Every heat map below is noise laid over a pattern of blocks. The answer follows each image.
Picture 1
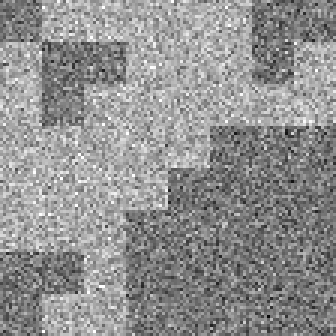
mirrored about the diagonal from the top left
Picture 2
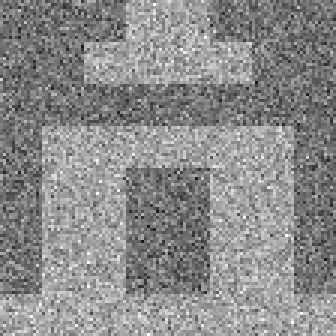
left and right mirror each other
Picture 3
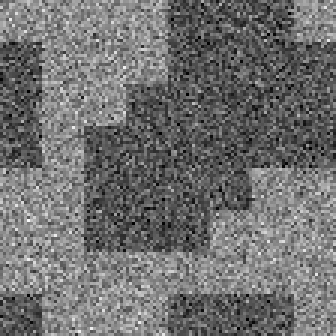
mirrored about the diagonal from the bottom left
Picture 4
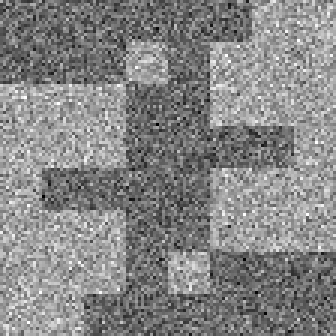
the same after a half turn
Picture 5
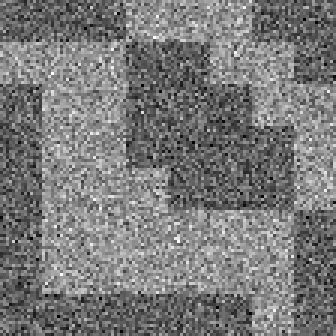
mirrored about the diagonal from the bottom left
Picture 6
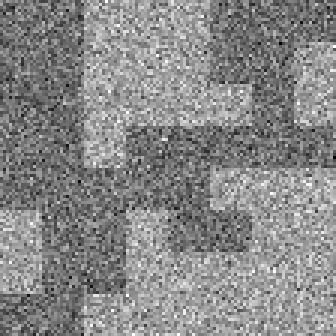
no symmetry
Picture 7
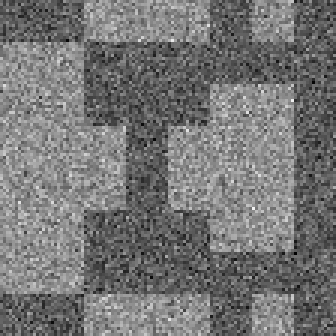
top and bottom mirror each other
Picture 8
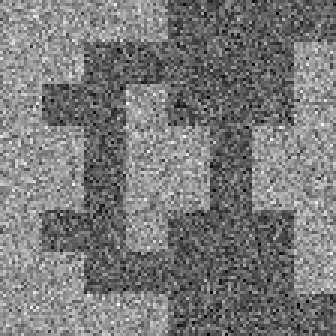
top and bottom mirror each other
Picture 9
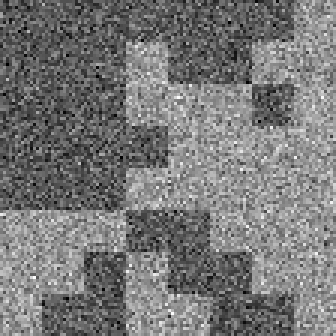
no symmetry
